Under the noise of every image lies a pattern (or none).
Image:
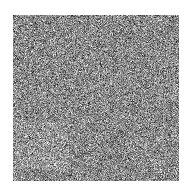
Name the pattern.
one block
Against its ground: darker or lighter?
lighter
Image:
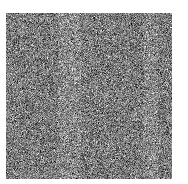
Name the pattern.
bands of columns
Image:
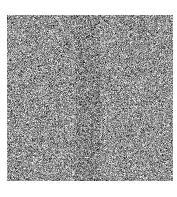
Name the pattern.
one band of columns
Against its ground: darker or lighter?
darker
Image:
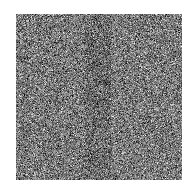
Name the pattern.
one band of columns
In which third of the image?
middle
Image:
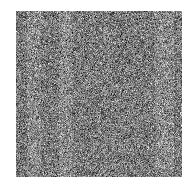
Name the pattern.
bands of columns
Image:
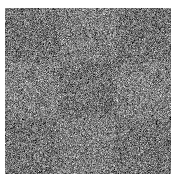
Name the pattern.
a checkerboard
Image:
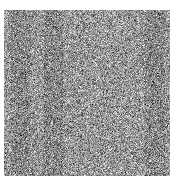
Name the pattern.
bands of columns
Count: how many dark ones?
3
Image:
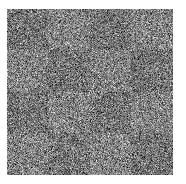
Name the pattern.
a checkerboard
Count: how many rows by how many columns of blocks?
4 by 4
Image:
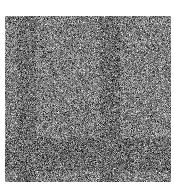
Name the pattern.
bands of rows crossing bands of columns
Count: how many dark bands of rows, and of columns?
1 and 2
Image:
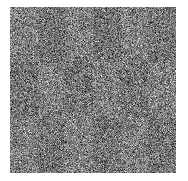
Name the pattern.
a checkerboard
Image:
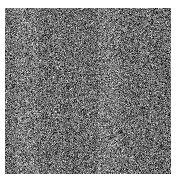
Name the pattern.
bands of columns
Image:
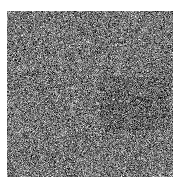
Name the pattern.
one block
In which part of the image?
middle right
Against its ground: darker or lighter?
darker
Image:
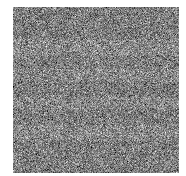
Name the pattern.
bands of rows
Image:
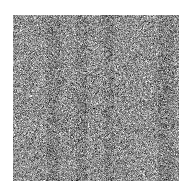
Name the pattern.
bands of columns
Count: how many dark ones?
4
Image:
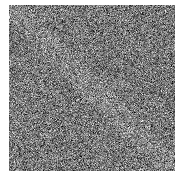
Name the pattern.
a diagonal band
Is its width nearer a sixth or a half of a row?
a sixth
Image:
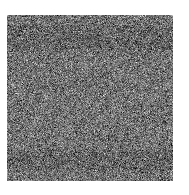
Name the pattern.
bands of rows
